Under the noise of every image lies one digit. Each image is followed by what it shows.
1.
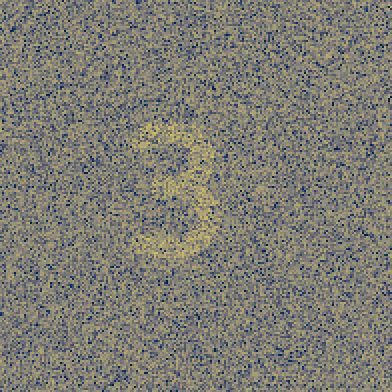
light 3, centre
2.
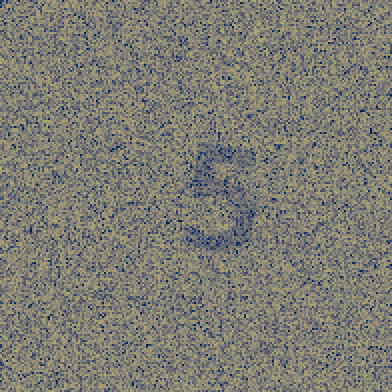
dark 5, centre
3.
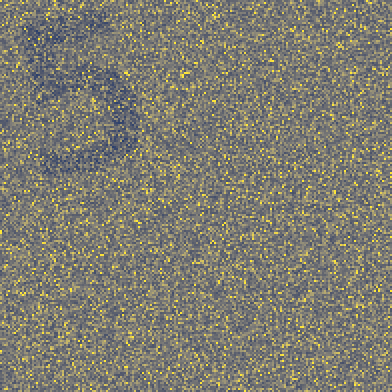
dark 5, top left
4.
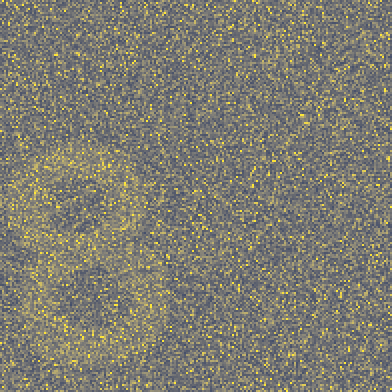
light 8
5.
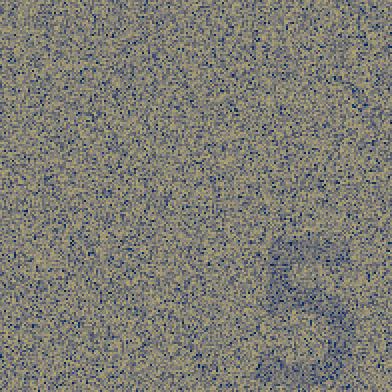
dark 5, bottom right
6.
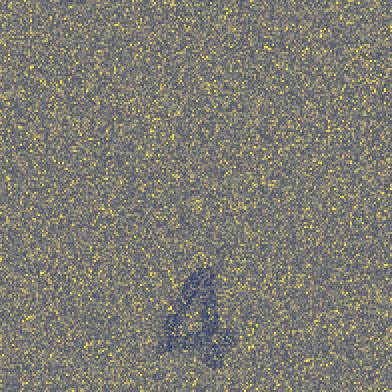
dark 4, bottom middle
